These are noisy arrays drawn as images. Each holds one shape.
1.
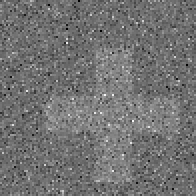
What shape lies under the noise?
cross
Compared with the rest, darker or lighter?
lighter
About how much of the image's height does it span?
two thirds
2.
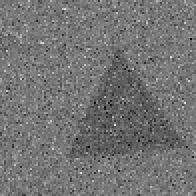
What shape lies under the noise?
triangle
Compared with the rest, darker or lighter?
darker
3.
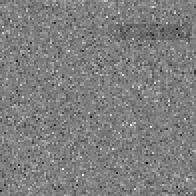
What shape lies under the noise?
bar
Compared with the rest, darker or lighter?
darker
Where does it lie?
top right
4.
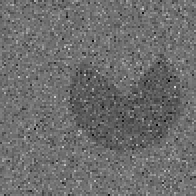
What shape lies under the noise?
disc with a wedge cut out
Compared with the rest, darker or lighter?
darker
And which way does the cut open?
up
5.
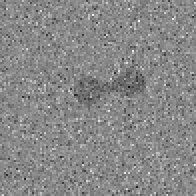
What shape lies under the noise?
dumbbell
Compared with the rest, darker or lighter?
darker
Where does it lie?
centre
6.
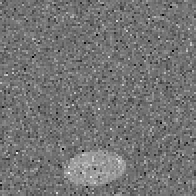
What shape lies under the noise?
ellipse
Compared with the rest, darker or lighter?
lighter
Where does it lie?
bottom middle
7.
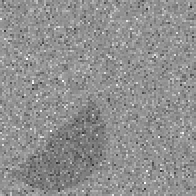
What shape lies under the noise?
half disc
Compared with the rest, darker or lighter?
darker
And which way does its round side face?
down and right
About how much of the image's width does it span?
half
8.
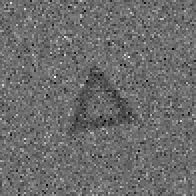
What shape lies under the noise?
triangle frame
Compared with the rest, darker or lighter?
darker
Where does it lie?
centre
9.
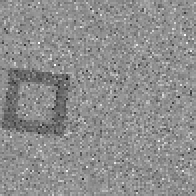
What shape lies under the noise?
square frame
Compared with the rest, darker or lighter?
darker
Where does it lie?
middle left
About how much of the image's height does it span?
a third
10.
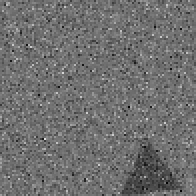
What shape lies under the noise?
triangle
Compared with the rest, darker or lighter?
darker
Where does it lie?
bottom right
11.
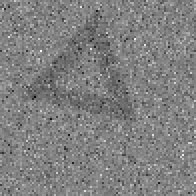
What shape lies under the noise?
triangle frame
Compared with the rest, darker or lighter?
darker
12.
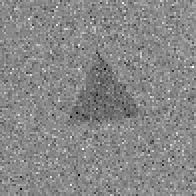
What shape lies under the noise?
triangle
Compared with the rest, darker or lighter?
darker
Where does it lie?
centre
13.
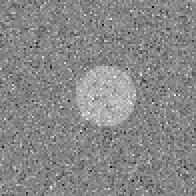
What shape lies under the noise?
disc
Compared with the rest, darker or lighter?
lighter
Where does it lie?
centre
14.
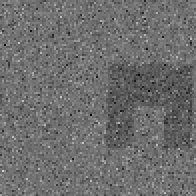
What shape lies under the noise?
square with a notch
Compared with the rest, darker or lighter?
darker
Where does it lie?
middle right
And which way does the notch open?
down
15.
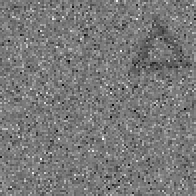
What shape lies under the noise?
triangle frame
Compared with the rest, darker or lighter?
darker
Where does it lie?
top right
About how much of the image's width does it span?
a third
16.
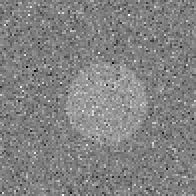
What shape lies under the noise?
disc
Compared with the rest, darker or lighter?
lighter
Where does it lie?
centre
